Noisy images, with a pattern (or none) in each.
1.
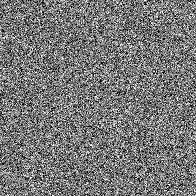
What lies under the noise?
only noise
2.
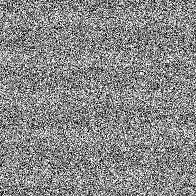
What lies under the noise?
horizontal stripes
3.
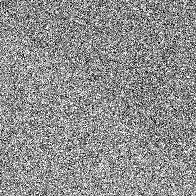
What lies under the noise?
a sharp edge
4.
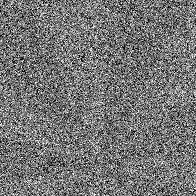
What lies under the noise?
spokes from one point
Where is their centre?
bottom middle
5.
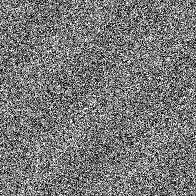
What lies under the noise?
diagonal stripes
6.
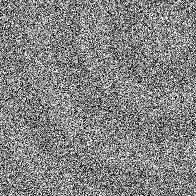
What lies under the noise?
rings round one point
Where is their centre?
top right
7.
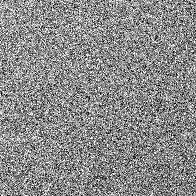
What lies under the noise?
a smooth slope
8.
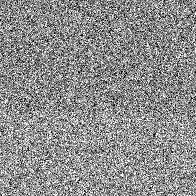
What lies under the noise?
a sharp edge
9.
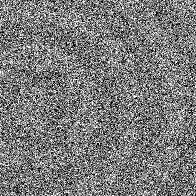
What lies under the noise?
rings round one point
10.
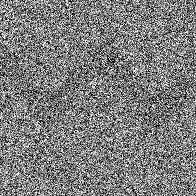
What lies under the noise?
a wavy band
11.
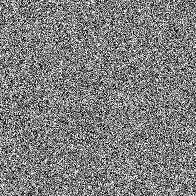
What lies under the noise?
only noise
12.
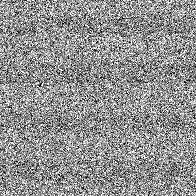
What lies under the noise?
horizontal stripes
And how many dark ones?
4
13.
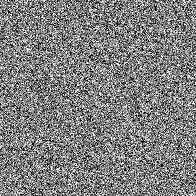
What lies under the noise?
only noise
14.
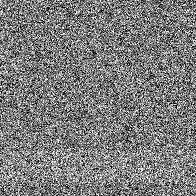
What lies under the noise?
one horizontal stripe
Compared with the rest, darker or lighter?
lighter
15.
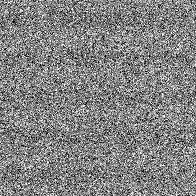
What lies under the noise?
horizontal stripes
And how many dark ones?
5
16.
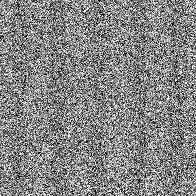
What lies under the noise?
vertical stripes
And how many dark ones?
5
